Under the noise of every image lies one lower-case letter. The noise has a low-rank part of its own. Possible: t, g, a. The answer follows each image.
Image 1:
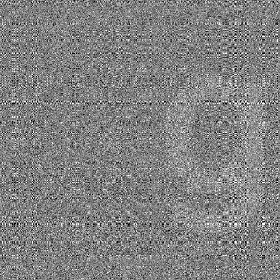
g
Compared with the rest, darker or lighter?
lighter
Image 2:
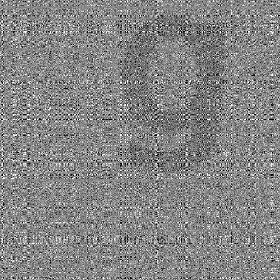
g
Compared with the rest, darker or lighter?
darker
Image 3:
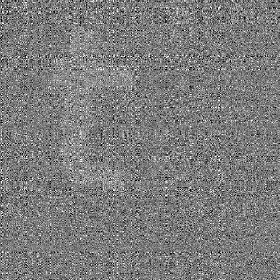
t
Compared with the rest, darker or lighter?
lighter
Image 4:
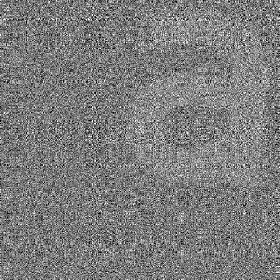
a
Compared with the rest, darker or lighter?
lighter
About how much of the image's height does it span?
two thirds
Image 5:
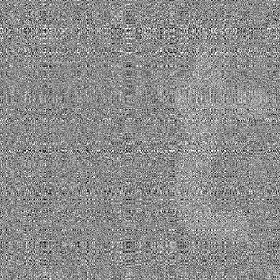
t
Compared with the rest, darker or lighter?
lighter
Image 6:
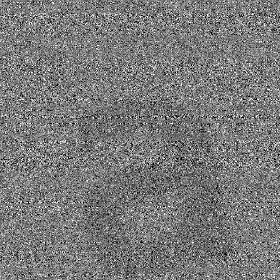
a
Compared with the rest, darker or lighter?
darker
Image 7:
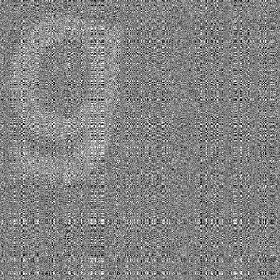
g
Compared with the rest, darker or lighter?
lighter
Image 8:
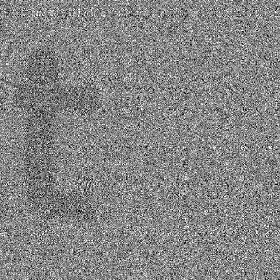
t
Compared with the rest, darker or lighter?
darker
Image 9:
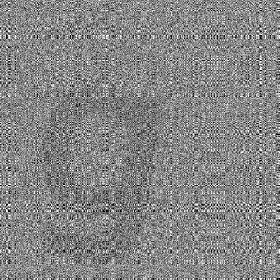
g
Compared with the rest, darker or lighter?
darker
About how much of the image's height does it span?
two thirds
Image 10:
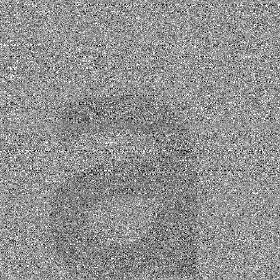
a
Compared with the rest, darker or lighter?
darker
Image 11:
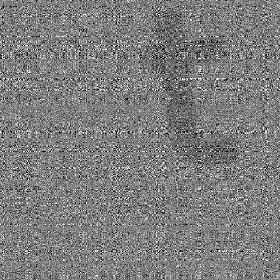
t
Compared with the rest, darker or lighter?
darker
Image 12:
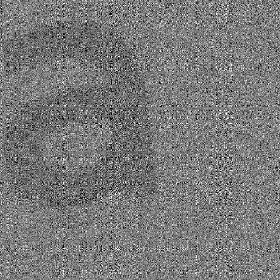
a
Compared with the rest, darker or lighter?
darker
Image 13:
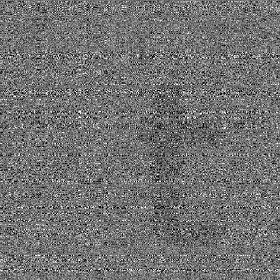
t
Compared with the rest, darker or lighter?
darker
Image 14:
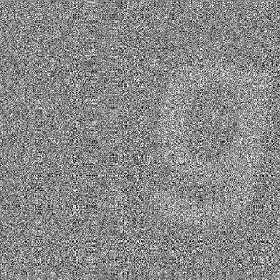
g
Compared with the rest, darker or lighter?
lighter
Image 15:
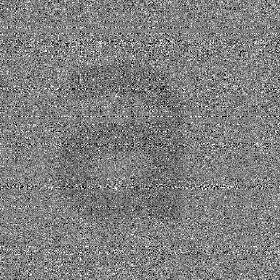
a
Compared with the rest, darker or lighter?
darker
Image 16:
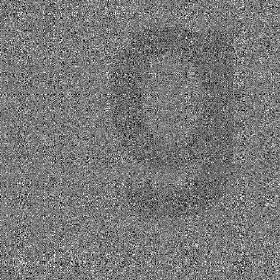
g
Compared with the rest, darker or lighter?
darker
